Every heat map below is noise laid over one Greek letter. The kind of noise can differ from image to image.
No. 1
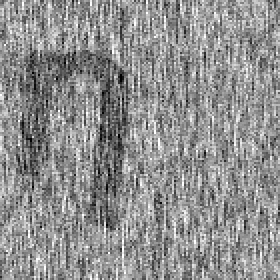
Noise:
streaked along the columns
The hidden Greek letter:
eta
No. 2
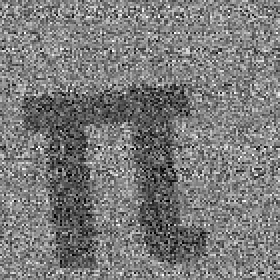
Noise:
rows of uneven size
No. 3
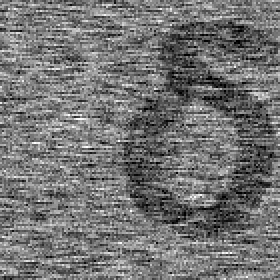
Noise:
streaked along the rows
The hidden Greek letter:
delta
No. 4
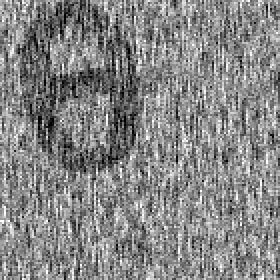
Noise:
streaked along the columns
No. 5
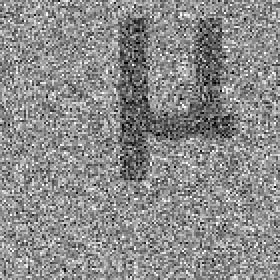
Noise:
low rank plus noise
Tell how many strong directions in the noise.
two
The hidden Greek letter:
mu
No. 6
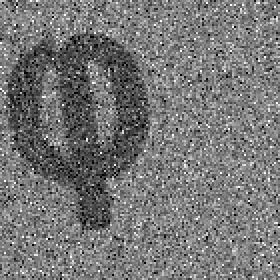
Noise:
heavy tails
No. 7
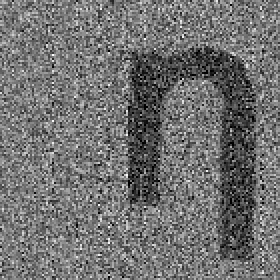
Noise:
columns of uneven size
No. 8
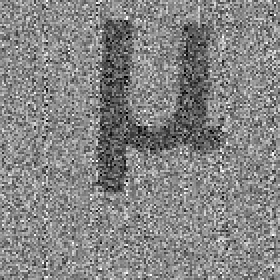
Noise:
columns of uneven size
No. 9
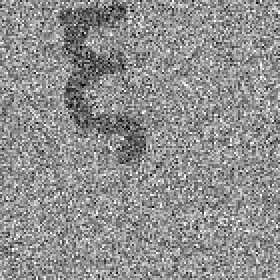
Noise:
independent entries
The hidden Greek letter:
xi
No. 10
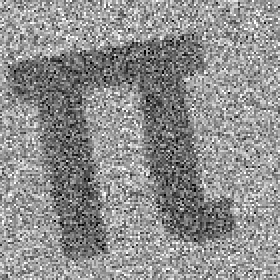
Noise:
low rank plus noise
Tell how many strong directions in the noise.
three or four
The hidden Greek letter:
pi
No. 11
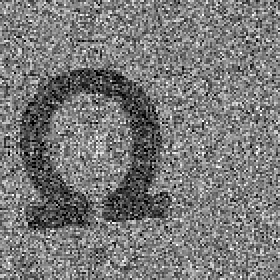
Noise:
low rank plus noise
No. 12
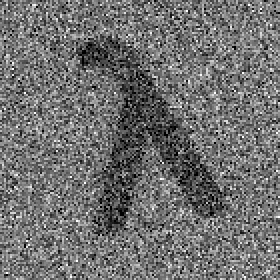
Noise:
independent entries
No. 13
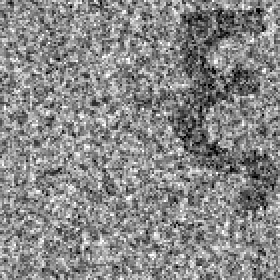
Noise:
blotchy
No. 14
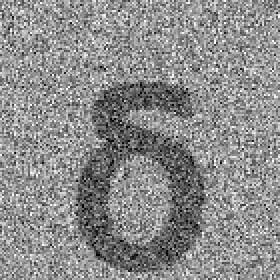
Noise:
low rank plus noise
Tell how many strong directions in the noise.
three or four
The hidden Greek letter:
delta
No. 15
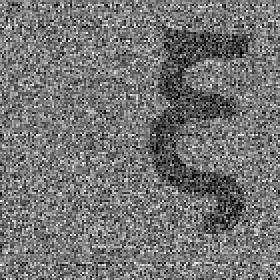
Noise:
rows of uneven size
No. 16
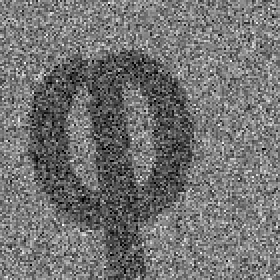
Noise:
independent entries
